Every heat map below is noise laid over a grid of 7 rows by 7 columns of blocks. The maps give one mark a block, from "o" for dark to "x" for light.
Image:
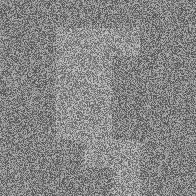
ooooooo
ooxxxoo
ooxxooo
ooxxooo
ooxxooo
oooxxoo
ooooxoo
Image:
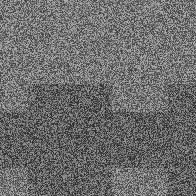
xxxxxxx
xxxxxxx
xxxxxxx
xoooxxo
ooooooo
ooooooo
xoooxxo
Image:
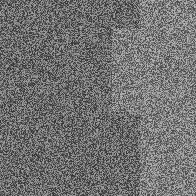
oooooxx
ooooxxx
ooooxxx
ooooxxx
oooooxx
oooooxx
oooooxx
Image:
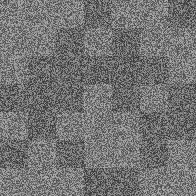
xxxoxxo
xxoxoxx
xooooox
oooxoxo
xoxxxoo
oxoxxox
xxxooxx
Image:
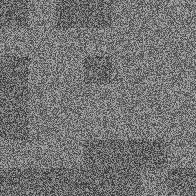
oxooxxx
xxxxxxx
oxxoxxx
oxxxxxx
oxxxxxx
xxxooox
oooooxo
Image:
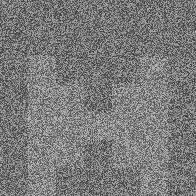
ooooooo
ooooooo
oxoooxo
oxxoxxo
oxxxxxo
oxxoxxo
oxoooxo
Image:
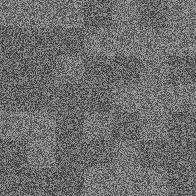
xxxoxox
oooxxxx
ooxooxo
ooooxxx
xxoxoxo
oxooxoo
oooxxxo
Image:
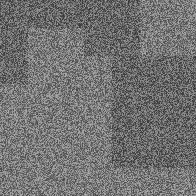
oooooxx
oxxooxx
oxxxooo
xxxxooo
xxxxooo
xxxxooo
xxxxxxx
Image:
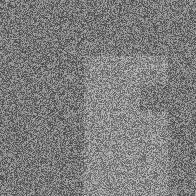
ooooooo
ooooooo
oooxxxo
oooxxoo
oooxxxo
oooxxxo
oooxxxo
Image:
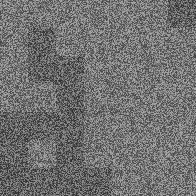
xxxxxxo
xoxxxxx
xooxxxx
xxoxxxx
oooxxxx
oxoxxxx
ooooxxx
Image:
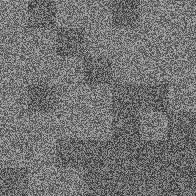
xoxxoxx
xxoxxxx
xxxoxxx
xoxxoox
xxxxoxo
xxooooo
oxxoooo
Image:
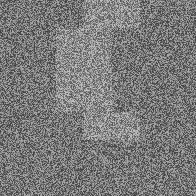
oooxxoo
ooxxooo
ooxxooo
ooxxooo
oooxxoo
ooooooo
ooooooo
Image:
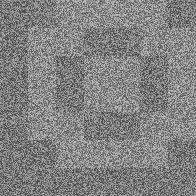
ooxxxxo
oxxooxx
oxoxxox
oxoxxox
oxxooxx
ooxxxxo
ooooooo
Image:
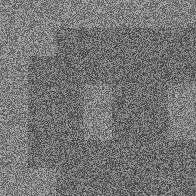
xxxxxxx
xxooooo
xoooooo
xooxoox
xooxoox
xoooooo
xxooooo
